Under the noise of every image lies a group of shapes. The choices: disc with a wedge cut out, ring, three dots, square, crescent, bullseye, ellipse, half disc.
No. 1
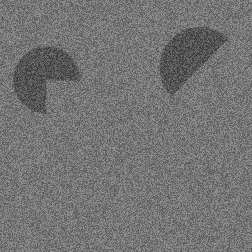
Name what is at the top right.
half disc
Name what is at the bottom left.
nothing
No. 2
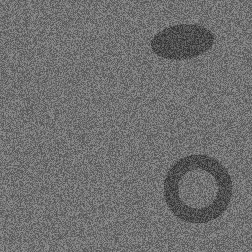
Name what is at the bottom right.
ring
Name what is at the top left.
nothing
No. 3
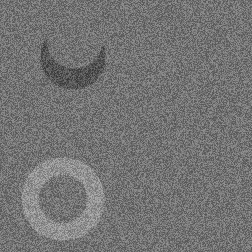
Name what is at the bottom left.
ring
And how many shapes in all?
2
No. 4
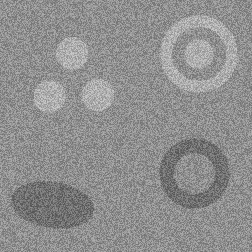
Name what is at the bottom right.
ring
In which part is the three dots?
top left
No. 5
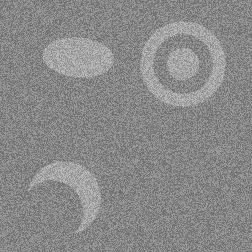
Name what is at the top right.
bullseye
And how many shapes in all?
3
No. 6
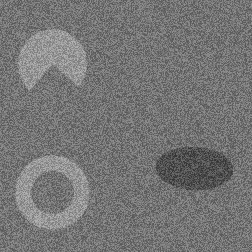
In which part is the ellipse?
bottom right
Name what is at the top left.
disc with a wedge cut out
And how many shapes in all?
3
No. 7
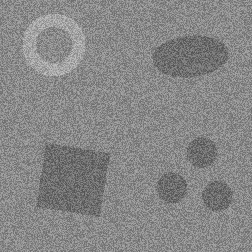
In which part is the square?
bottom left
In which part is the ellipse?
top right
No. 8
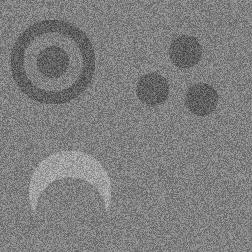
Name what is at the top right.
three dots
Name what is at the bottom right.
nothing
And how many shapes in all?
3
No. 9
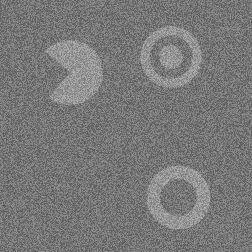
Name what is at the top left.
disc with a wedge cut out
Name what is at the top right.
bullseye
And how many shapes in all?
3
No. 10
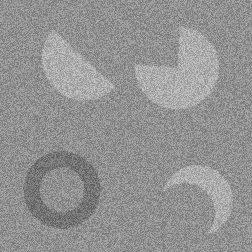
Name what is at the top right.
disc with a wedge cut out
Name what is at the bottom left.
ring
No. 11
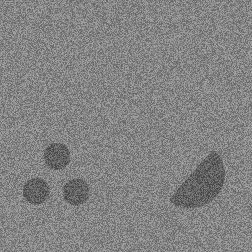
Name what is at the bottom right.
half disc
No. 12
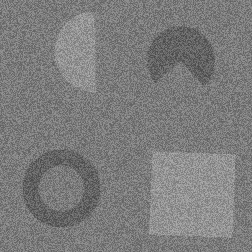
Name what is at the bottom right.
square
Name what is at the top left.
half disc
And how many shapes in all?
4
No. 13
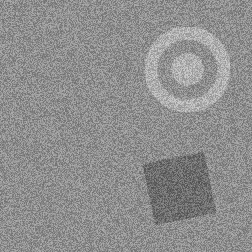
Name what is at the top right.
bullseye
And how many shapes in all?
2
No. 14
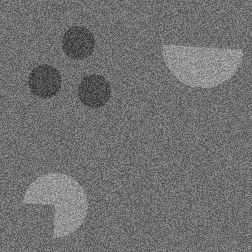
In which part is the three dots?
top left
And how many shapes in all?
3
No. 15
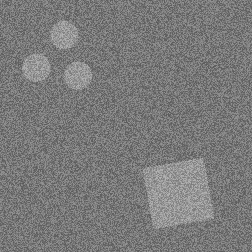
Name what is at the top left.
three dots
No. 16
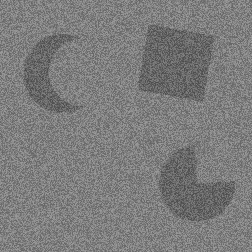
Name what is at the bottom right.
disc with a wedge cut out
